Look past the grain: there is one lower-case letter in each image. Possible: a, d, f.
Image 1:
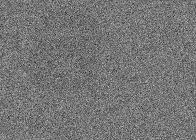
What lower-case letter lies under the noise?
a
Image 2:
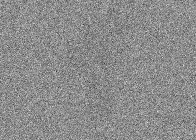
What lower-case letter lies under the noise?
f
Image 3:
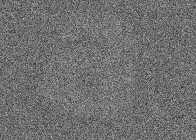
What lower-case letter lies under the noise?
a
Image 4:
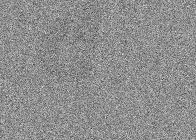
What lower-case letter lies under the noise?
d
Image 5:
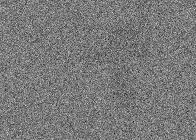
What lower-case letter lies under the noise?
f
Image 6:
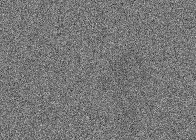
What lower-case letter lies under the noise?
f
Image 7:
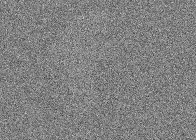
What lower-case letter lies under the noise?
f
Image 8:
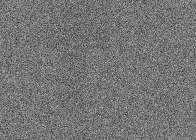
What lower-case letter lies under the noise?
f
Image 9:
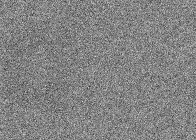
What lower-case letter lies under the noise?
d
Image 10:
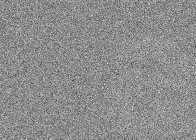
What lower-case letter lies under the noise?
a
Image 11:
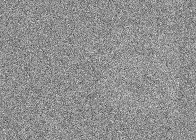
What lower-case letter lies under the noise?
a
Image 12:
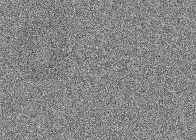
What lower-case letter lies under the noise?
d
